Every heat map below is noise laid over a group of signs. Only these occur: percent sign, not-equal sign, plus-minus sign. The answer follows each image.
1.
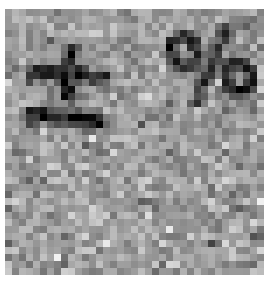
top left: dark plus-minus sign; top right: dark percent sign
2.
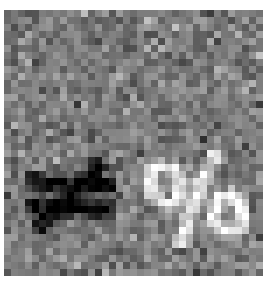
bottom left: dark not-equal sign; bottom right: light percent sign
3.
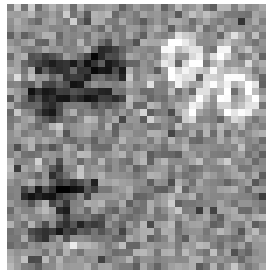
top left: dark not-equal sign; top right: light percent sign; bottom left: dark plus-minus sign
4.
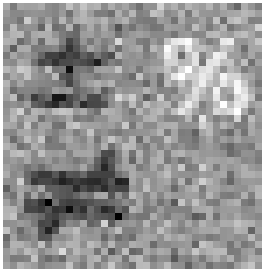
top left: dark plus-minus sign; top right: light percent sign; bottom left: dark not-equal sign
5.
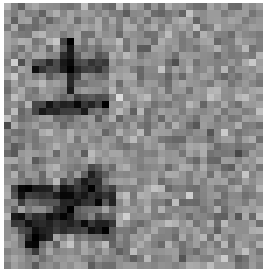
top left: dark plus-minus sign; bottom left: dark not-equal sign
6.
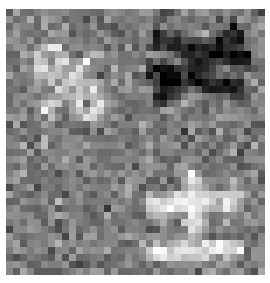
top left: light percent sign; top right: dark not-equal sign; bottom right: light plus-minus sign
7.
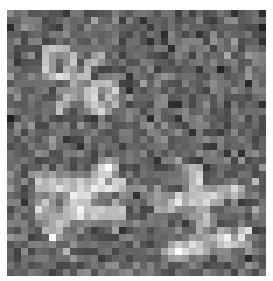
top left: light percent sign; bottom left: light not-equal sign; bottom right: light plus-minus sign
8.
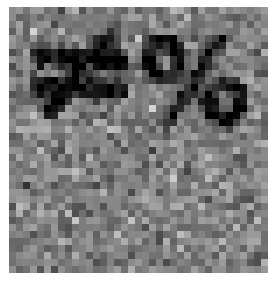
top left: dark not-equal sign; top right: dark percent sign
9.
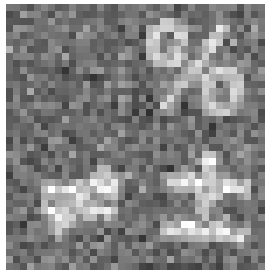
top right: light percent sign; bottom left: light not-equal sign; bottom right: light plus-minus sign
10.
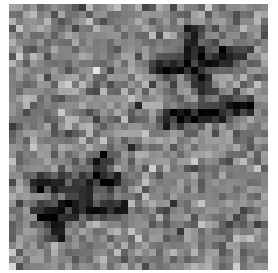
top right: dark plus-minus sign; bottom left: dark not-equal sign
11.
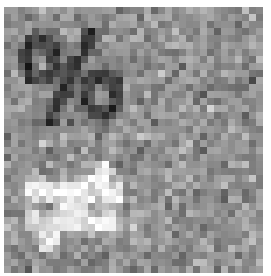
top left: dark percent sign; bottom left: light not-equal sign
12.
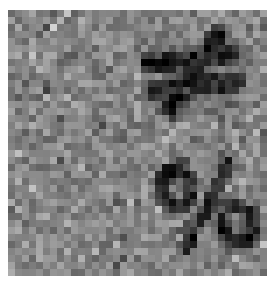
top right: dark not-equal sign; bottom right: dark percent sign
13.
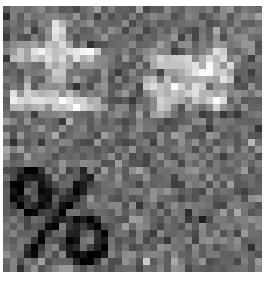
top left: light plus-minus sign; top right: light not-equal sign; bottom left: dark percent sign
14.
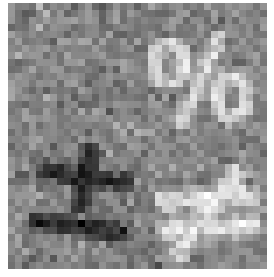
top right: light percent sign; bottom left: dark plus-minus sign; bottom right: light not-equal sign
